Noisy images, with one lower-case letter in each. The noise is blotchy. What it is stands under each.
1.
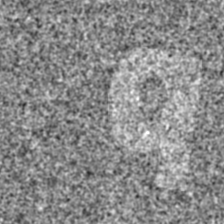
q
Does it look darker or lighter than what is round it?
lighter
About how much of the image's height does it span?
two thirds
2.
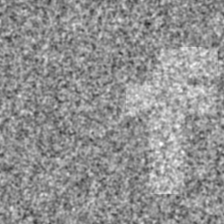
f
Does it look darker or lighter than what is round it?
lighter
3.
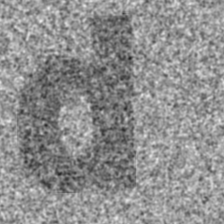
d
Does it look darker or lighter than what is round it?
darker
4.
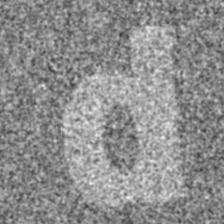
d
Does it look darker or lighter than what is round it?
lighter
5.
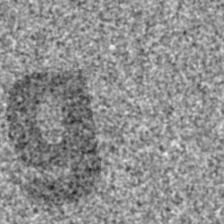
g
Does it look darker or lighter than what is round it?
darker
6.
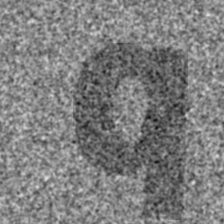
q
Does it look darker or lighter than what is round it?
darker
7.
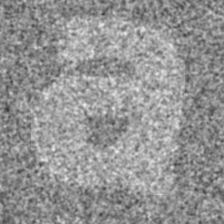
a
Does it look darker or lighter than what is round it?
lighter
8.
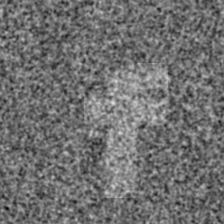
f
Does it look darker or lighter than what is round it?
lighter
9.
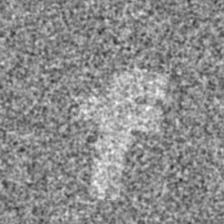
f
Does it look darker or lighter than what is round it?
lighter
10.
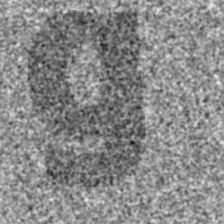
g
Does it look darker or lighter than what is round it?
darker
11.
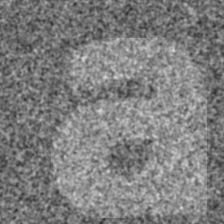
a
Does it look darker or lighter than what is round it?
lighter
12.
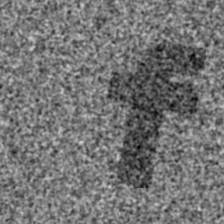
f
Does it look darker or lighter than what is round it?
darker
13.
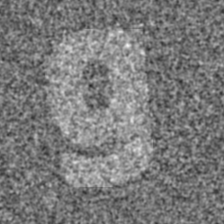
g
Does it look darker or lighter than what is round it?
lighter
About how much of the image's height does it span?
two thirds
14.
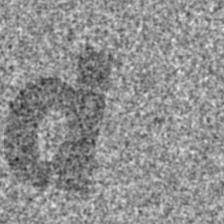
d
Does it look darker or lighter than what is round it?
darker
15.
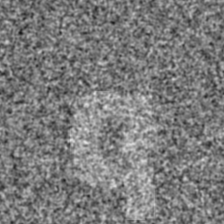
q
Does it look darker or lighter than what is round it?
lighter
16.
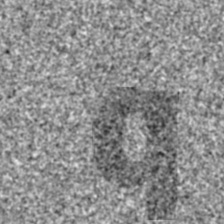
q
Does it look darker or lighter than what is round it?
darker
